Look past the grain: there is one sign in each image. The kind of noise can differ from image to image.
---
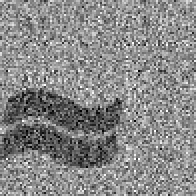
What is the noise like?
low rank plus noise
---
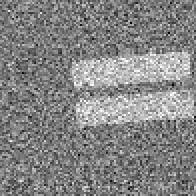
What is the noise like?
low rank plus noise
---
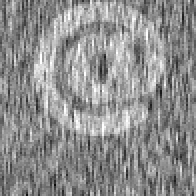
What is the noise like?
streaked along the columns
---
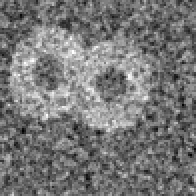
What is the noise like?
blotchy
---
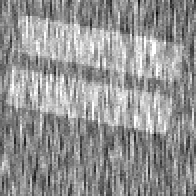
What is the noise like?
streaked along the columns
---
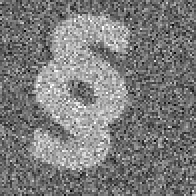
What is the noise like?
independent entries
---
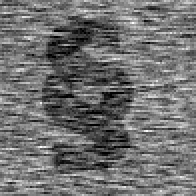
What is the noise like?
streaked along the rows
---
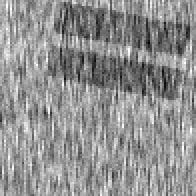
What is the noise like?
streaked along the columns
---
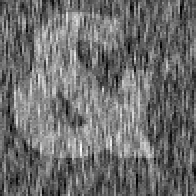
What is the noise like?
streaked along the columns
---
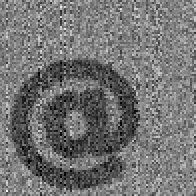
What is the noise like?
columns of uneven size
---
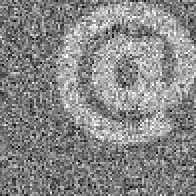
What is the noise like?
low rank plus noise
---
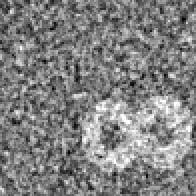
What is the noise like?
blotchy
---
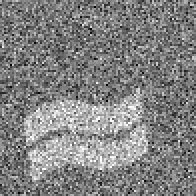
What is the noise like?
independent entries
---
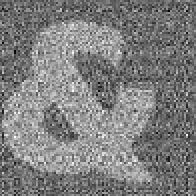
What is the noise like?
low rank plus noise
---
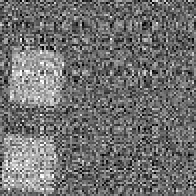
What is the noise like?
low rank plus noise
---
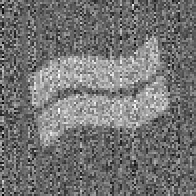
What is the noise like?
columns of uneven size
